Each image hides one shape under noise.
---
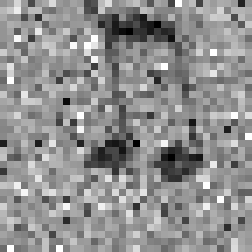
dark pair of musical notes
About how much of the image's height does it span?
two thirds
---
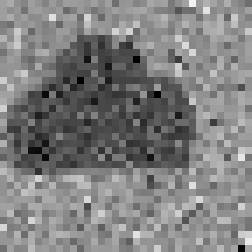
dark cloud
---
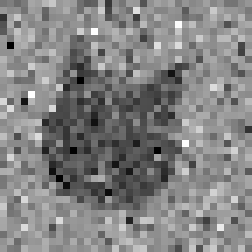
dark cat's head
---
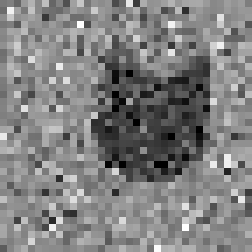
dark cat's head
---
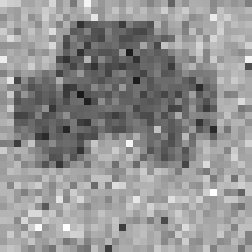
dark car
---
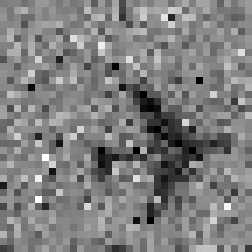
dark airplane
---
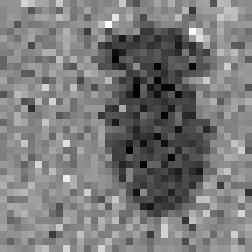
dark footprint
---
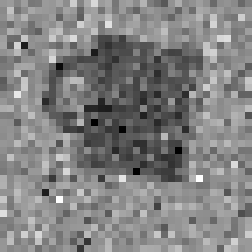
dark cup
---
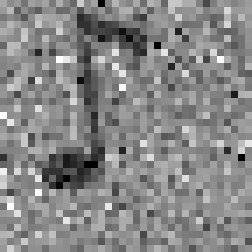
dark musical note
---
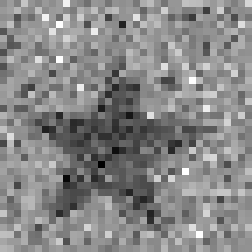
dark star
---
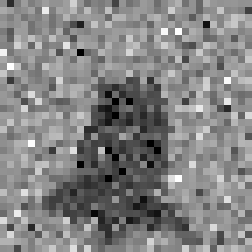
dark bell
